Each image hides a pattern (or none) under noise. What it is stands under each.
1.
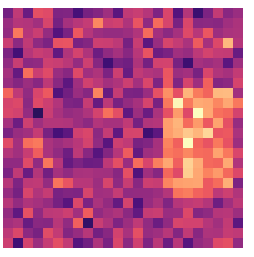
one block
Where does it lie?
middle right
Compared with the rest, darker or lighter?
lighter
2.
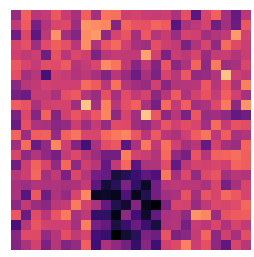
one block
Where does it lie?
bottom middle
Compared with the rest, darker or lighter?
darker
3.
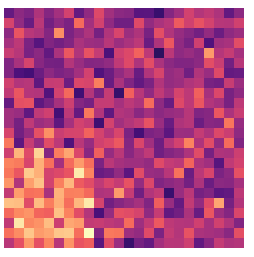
one block
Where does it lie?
bottom left
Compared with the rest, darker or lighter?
lighter
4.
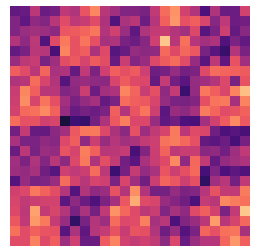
a checkerboard
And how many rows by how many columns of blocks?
4 by 5
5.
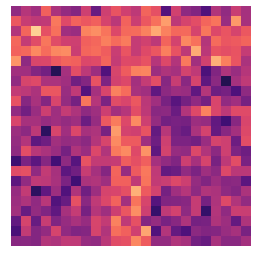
bands of rows crossing bands of columns
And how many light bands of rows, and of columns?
1 and 1
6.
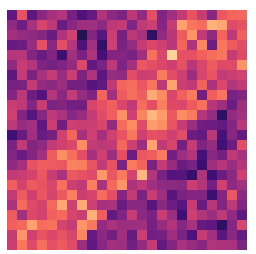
a diagonal band
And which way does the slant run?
bottom left to top right
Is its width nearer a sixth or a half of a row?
a half
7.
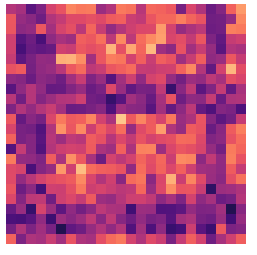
bands of rows crossing bands of columns
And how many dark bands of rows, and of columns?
2 and 2
